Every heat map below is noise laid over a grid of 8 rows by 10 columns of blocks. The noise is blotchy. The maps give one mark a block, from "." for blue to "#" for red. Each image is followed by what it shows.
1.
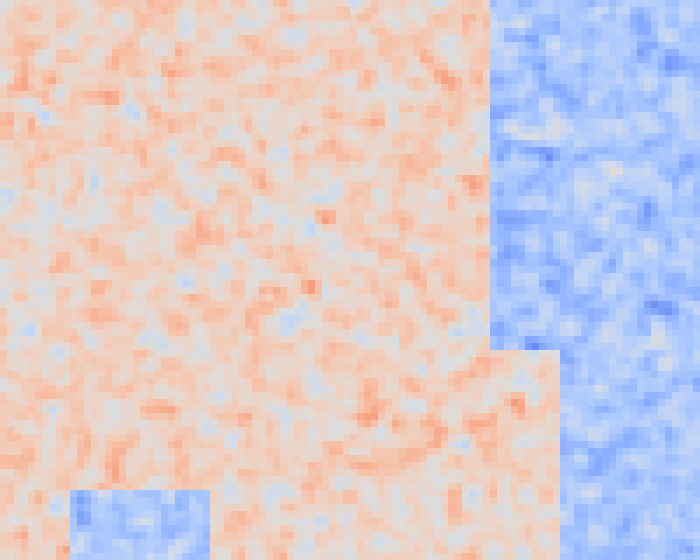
#######...
#######...
#######...
#######...
#######...
########..
########..
#..#####..
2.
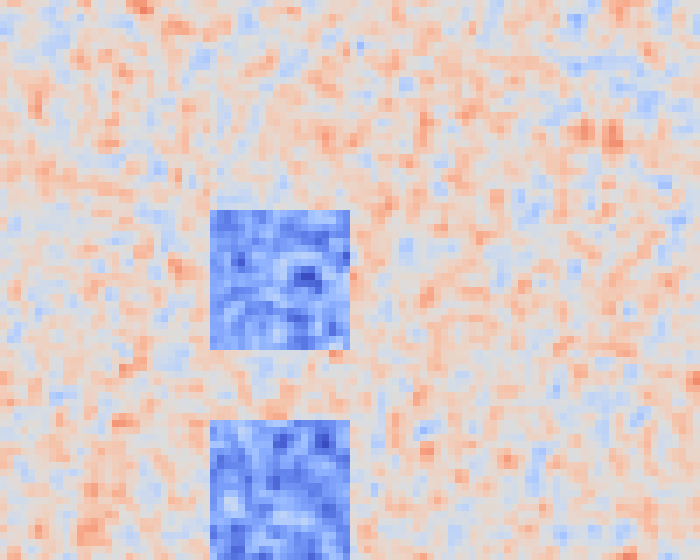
##########
##########
##########
###..#####
###..#####
##########
###..#####
###..#####
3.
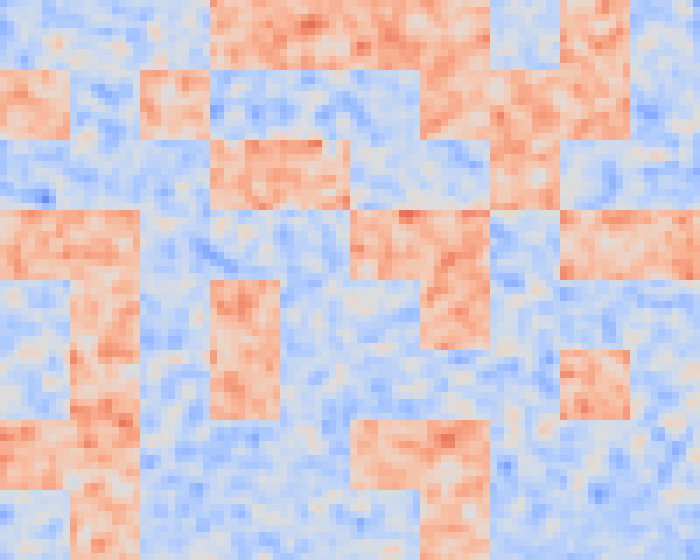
...####.#.
#.#...###.
...##..#..
##...##.##
.#.#..#...
.#.#....#.
##...##...
.#....#...
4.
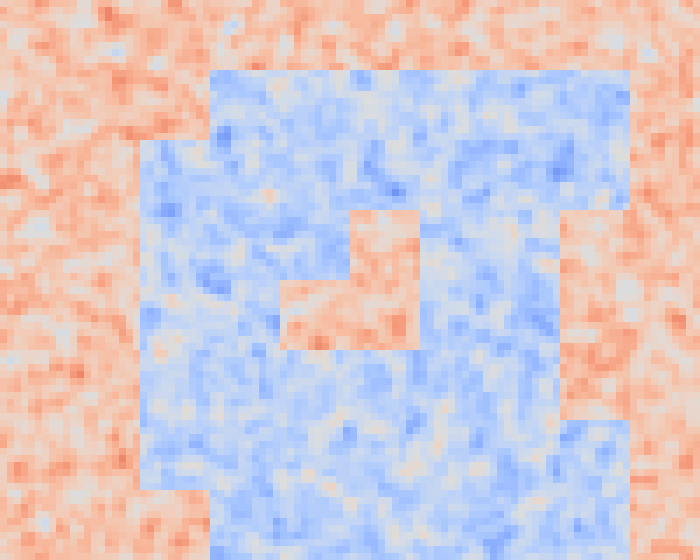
##########
###......#
##.......#
##...#..##
##..##..##
##......##
##.......#
###......#
